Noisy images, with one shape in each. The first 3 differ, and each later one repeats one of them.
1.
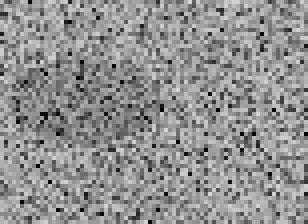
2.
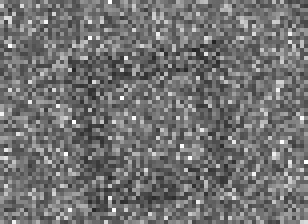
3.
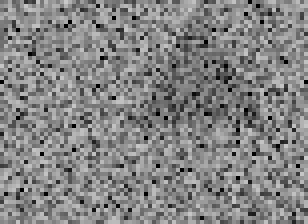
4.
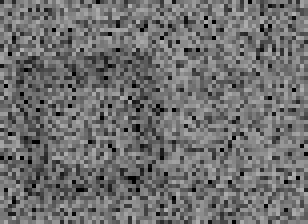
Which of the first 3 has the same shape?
2
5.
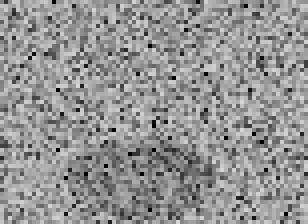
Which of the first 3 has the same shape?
1
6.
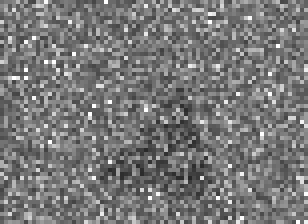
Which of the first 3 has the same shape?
3
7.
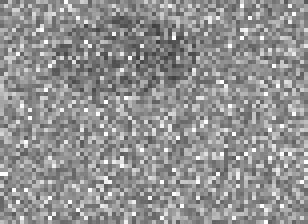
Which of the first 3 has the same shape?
1
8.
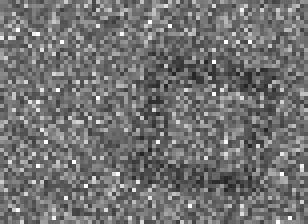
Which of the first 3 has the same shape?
2
